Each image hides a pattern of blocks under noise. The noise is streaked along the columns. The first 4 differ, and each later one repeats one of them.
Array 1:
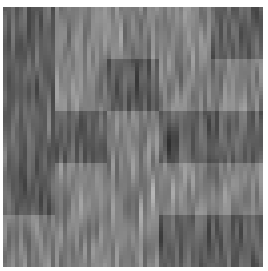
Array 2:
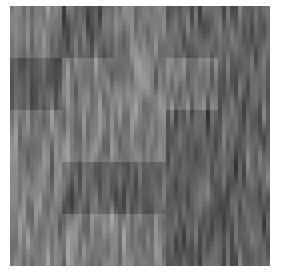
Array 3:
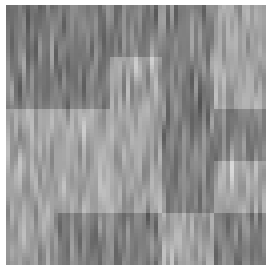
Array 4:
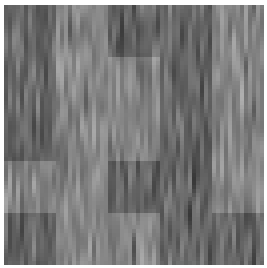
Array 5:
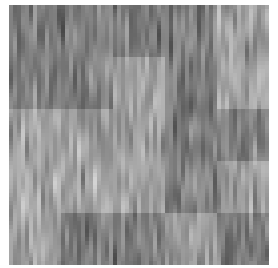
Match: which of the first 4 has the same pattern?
3
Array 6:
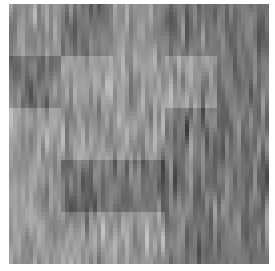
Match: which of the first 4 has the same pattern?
2
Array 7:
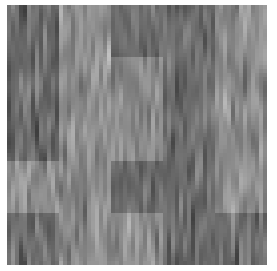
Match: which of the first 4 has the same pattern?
4
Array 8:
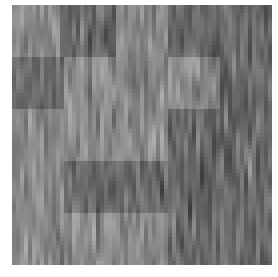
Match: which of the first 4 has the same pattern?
2
